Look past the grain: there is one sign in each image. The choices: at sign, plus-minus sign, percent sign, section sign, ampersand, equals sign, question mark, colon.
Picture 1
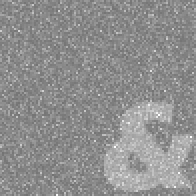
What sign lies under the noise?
ampersand
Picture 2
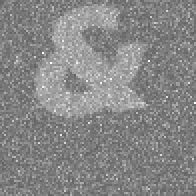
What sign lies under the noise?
ampersand
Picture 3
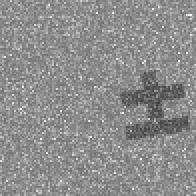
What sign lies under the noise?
plus-minus sign
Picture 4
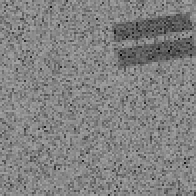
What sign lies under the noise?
equals sign
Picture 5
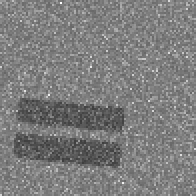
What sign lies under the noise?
equals sign
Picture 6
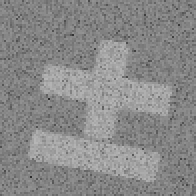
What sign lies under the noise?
plus-minus sign
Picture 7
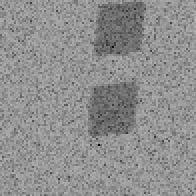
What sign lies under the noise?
colon
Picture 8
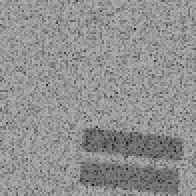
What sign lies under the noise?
equals sign
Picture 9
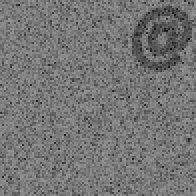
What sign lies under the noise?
at sign
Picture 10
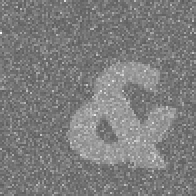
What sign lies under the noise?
ampersand
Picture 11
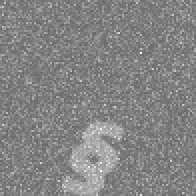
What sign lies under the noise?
section sign
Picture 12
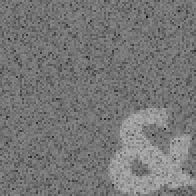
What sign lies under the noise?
ampersand
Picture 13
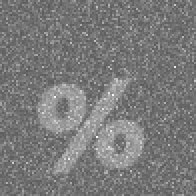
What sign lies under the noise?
percent sign
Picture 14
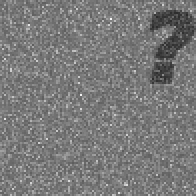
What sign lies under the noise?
question mark
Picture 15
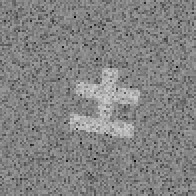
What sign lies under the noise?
plus-minus sign
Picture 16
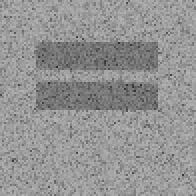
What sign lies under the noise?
equals sign
